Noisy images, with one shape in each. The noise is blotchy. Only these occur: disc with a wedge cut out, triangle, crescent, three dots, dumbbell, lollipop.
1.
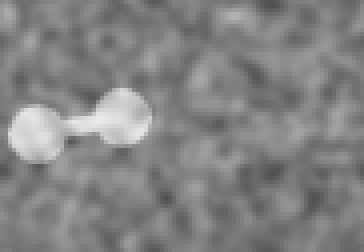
light dumbbell, middle left
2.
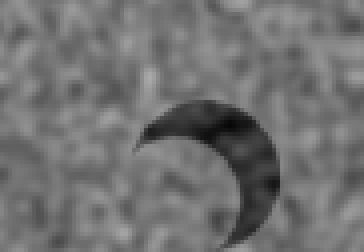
dark crescent
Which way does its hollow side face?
down and left
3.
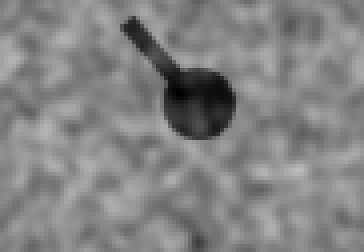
dark lollipop
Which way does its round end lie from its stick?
down and right
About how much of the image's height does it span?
half
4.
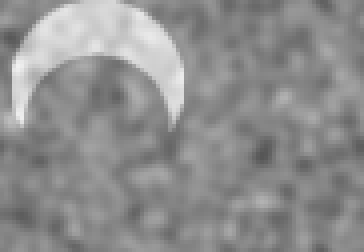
light crescent
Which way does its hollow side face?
down
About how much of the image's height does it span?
half
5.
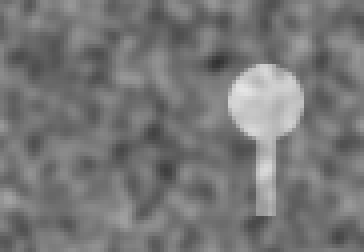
light lollipop
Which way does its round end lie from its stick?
up
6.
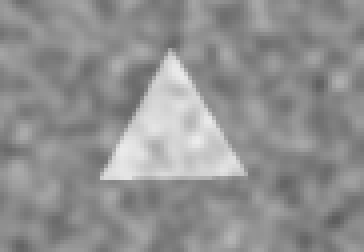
light triangle
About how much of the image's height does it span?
half
